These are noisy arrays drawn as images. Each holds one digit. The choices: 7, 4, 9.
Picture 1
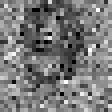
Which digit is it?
9
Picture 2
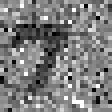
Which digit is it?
7
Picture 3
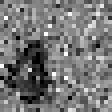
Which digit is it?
4
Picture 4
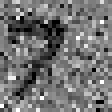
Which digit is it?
7
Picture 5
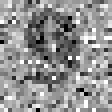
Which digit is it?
9
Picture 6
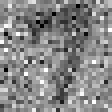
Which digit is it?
7
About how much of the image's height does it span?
nearly all
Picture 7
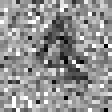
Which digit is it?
4
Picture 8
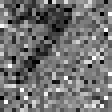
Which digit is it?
7
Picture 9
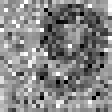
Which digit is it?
9
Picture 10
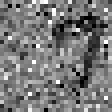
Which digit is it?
7
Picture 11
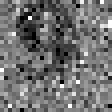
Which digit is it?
9
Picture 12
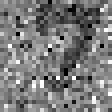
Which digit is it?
7
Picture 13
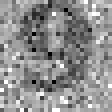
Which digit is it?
9
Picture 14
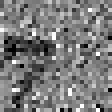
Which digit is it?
7
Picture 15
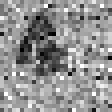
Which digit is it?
4
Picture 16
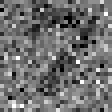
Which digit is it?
7
